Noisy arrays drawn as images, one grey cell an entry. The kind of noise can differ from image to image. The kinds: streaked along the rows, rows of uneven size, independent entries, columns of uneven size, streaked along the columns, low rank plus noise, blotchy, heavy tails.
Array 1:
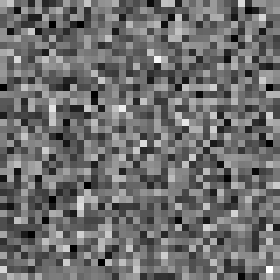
independent entries
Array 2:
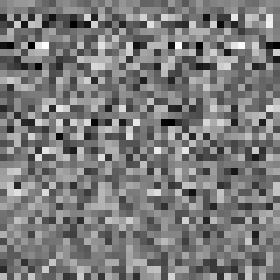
rows of uneven size
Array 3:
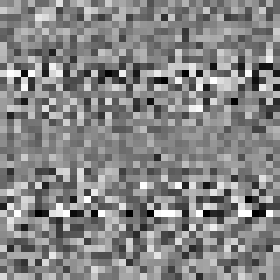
rows of uneven size
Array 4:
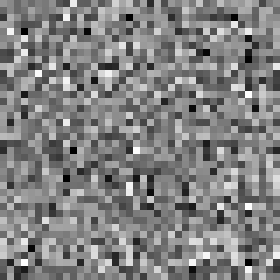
low rank plus noise
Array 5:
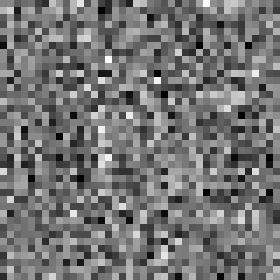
low rank plus noise
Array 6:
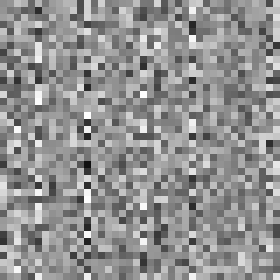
columns of uneven size
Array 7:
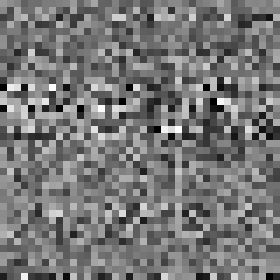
rows of uneven size
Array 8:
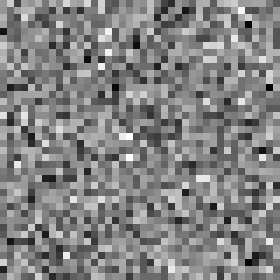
independent entries
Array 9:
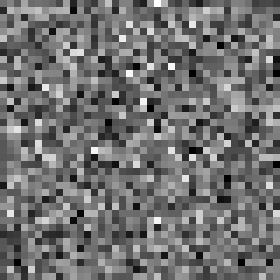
independent entries
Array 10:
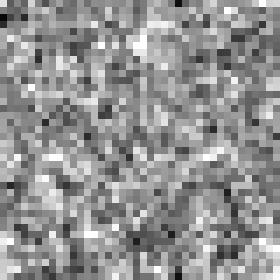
blotchy
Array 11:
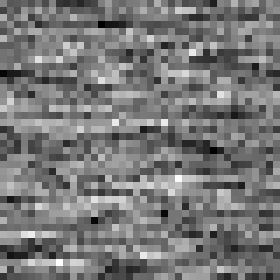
streaked along the rows
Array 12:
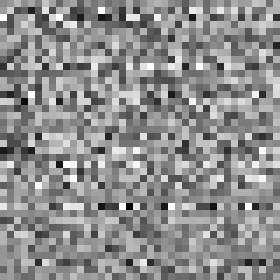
rows of uneven size
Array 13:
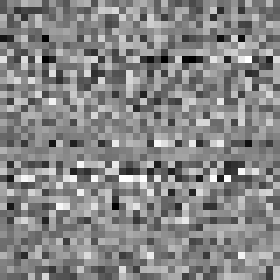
rows of uneven size
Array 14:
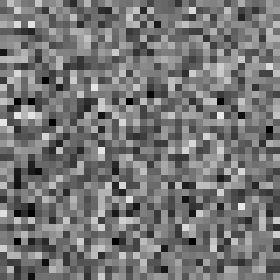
low rank plus noise
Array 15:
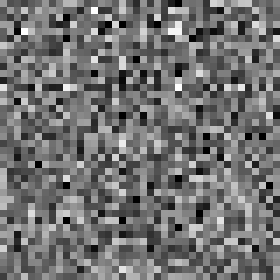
low rank plus noise
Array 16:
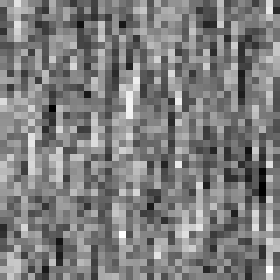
streaked along the columns
